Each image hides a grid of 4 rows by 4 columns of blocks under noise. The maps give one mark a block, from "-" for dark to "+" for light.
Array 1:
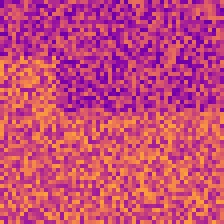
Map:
- - - -
+ - - -
+ + + +
+ + + +
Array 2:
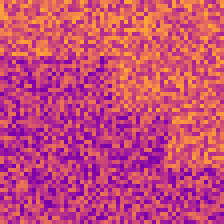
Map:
+ + + +
- - + +
- - - +
- - - -
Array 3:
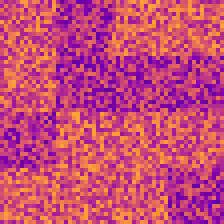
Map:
+ - + +
+ - - -
- + + +
+ + + -
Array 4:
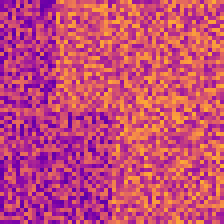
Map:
- + + +
- + + +
- - + +
- - + +
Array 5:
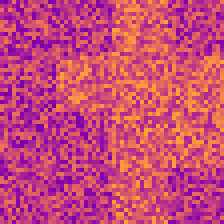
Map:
- - + -
- + + +
- - + +
- - + -
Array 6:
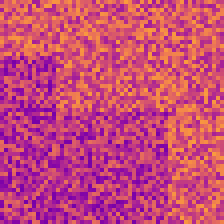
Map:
+ + + +
- + + +
- - - +
- - - +
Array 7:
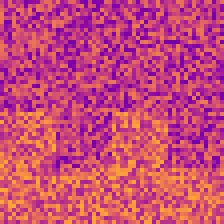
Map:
- - - -
- - - -
+ - + -
+ + + +
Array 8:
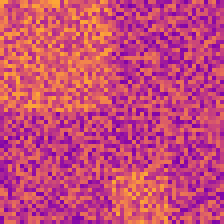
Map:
+ + - -
+ + - -
- - - -
- - + -
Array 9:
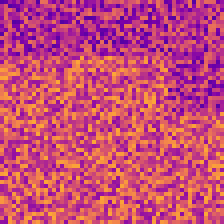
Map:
- - - -
+ + + -
+ + + +
+ + + +
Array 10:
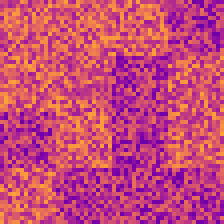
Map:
+ + + -
+ + - +
- + - +
+ - - -
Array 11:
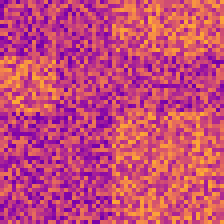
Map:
- - + +
+ - - -
- - + +
- - + +
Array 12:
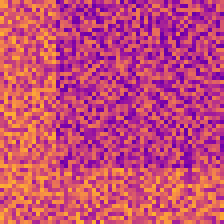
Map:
+ - - -
+ - - -
+ - - -
+ + + +
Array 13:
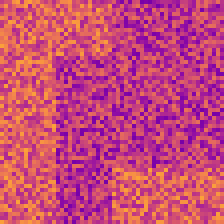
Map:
+ + - -
+ - - -
+ - - -
+ - + +
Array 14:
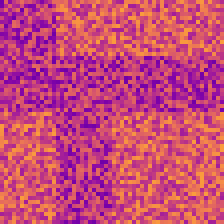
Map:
- + + +
- - - -
+ - + +
+ - + +
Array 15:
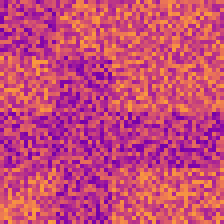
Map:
- + + +
+ - + +
- - - -
+ - + +
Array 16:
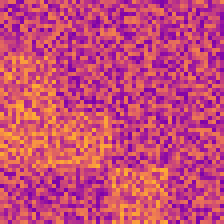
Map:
- - - -
+ - - -
+ + - -
- - + -
